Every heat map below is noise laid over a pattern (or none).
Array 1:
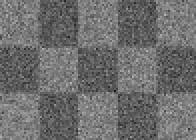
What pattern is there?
a checkerboard
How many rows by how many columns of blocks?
3 by 5
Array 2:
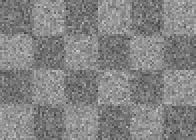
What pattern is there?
a checkerboard
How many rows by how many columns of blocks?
4 by 6
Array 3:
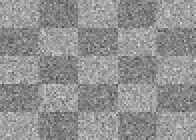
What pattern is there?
a checkerboard
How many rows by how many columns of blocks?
5 by 5
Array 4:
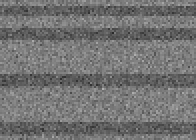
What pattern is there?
bands of rows
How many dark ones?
4
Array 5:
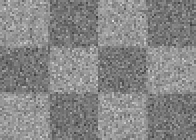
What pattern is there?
a checkerboard
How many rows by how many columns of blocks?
3 by 4
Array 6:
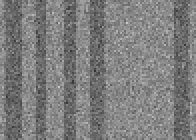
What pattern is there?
bands of columns
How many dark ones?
5
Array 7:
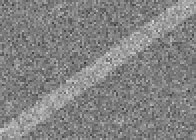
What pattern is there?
a diagonal band
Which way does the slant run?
bottom left to top right
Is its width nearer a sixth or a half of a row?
a sixth
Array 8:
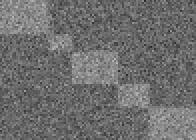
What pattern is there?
blocks along the diagonal
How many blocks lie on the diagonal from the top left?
5
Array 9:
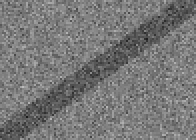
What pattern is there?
a diagonal band
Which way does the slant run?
bottom left to top right
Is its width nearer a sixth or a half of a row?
a sixth
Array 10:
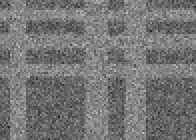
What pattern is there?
bands of rows crossing bands of columns
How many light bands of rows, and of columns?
3 and 3
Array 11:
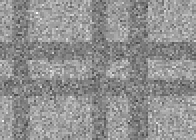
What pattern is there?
bands of rows crossing bands of columns
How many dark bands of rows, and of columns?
2 and 3
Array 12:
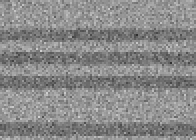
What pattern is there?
bands of rows
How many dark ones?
4
